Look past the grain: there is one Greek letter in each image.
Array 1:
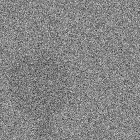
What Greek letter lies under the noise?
phi
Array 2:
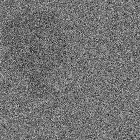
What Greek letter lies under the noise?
phi
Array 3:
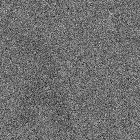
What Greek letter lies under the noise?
lambda
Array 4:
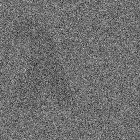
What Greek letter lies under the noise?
lambda
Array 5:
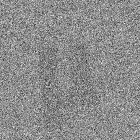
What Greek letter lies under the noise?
mu
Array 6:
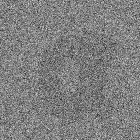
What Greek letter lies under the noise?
alpha
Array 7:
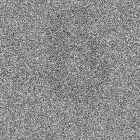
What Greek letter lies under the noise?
delta
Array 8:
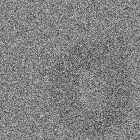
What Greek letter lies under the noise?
sigma
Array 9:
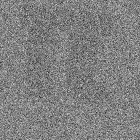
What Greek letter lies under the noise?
pi
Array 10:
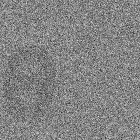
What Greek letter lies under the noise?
theta
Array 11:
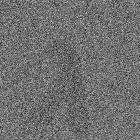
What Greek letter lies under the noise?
lambda
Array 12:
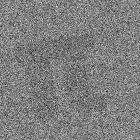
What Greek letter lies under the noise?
pi
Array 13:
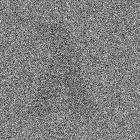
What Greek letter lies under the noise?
lambda
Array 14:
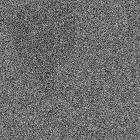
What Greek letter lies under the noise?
phi
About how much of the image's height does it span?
two thirds
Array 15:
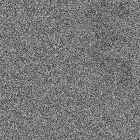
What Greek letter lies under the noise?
xi
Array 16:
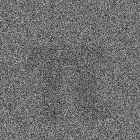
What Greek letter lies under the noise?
pi
